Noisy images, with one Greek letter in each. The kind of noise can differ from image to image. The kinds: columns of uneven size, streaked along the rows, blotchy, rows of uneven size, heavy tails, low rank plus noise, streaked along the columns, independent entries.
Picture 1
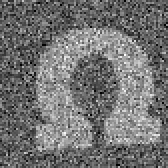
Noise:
independent entries
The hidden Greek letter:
omega
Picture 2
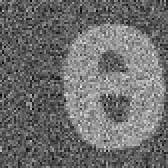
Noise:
low rank plus noise
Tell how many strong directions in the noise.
one
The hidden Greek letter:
theta
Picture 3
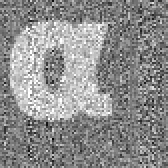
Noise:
columns of uneven size
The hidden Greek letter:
alpha
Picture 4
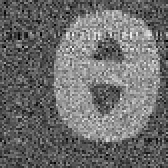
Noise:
low rank plus noise
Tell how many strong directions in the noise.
one
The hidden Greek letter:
theta
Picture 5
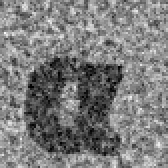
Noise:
blotchy
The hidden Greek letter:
alpha
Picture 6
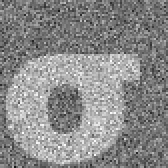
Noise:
independent entries
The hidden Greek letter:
sigma
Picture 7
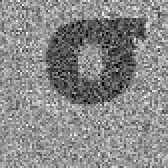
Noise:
low rank plus noise
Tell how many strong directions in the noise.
five to eight
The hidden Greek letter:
sigma
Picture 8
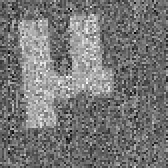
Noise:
columns of uneven size
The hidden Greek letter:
mu
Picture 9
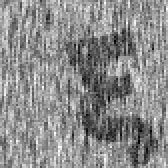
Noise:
streaked along the columns
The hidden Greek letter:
xi
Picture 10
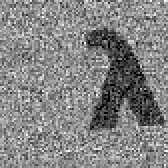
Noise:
low rank plus noise
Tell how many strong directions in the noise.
five to eight
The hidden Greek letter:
lambda
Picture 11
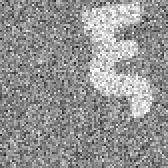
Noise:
independent entries
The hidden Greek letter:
xi
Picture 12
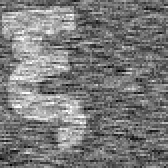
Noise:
streaked along the rows
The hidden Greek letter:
xi
